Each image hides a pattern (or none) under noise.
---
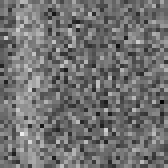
one band of columns
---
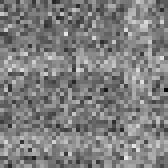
bands of rows crossing bands of columns
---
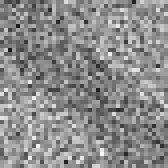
a diagonal band
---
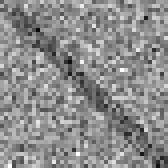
a diagonal band
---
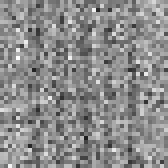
bands of columns
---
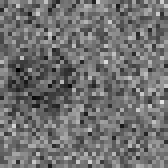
one block
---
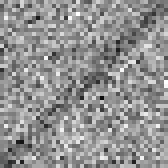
a diagonal band
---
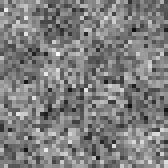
a checkerboard
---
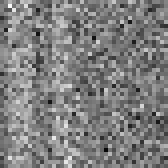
bands of columns
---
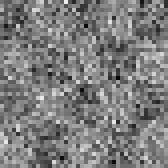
a checkerboard
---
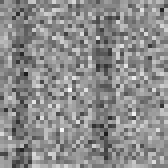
bands of columns
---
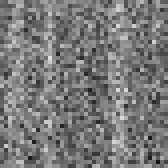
bands of columns
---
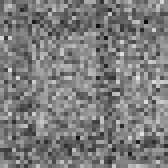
bands of rows crossing bands of columns
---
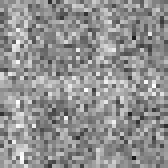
bands of rows crossing bands of columns
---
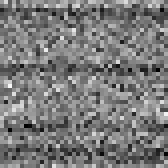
bands of rows
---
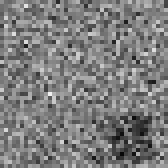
one block
